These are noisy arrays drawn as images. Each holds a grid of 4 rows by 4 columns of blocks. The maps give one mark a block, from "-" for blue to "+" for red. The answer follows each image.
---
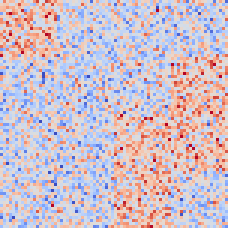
+ - - -
- - - +
- - + +
- - + -
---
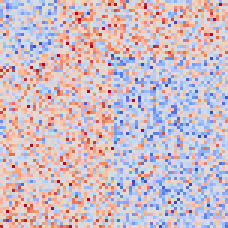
- + + +
+ + - -
+ + - -
+ + - -
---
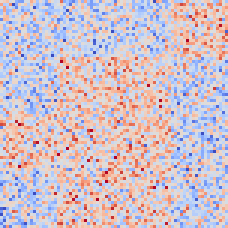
- - - +
- + + -
+ + + -
- + + -
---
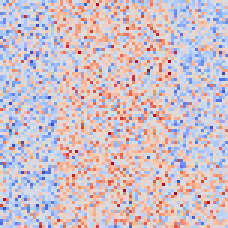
- + + -
- + + -
- + + -
- + + +
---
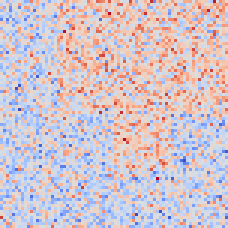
- + + +
- + + +
- - + -
- - - -
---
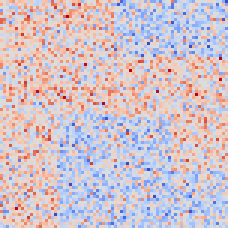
+ + - -
+ + + +
+ - - +
+ - - -
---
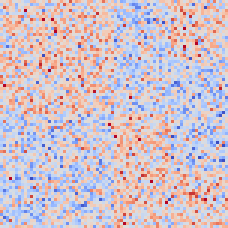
+ + - +
+ + - -
- - + -
- - + +
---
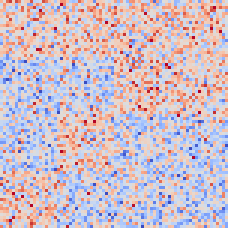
+ + + +
- - + +
- + - -
+ - - -
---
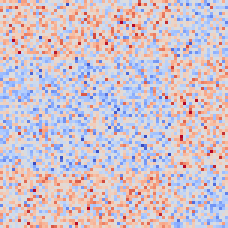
+ + + -
- - - +
- - - +
+ + + -
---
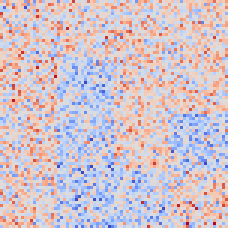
+ + + +
+ - + +
+ - + -
+ - - +
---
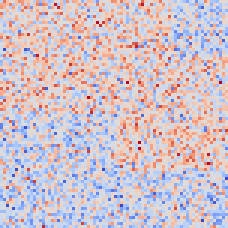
+ + + -
+ + + +
- - + +
- - - -
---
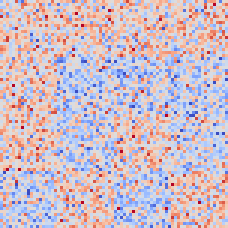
+ + + +
+ - - -
+ - + -
- + - +
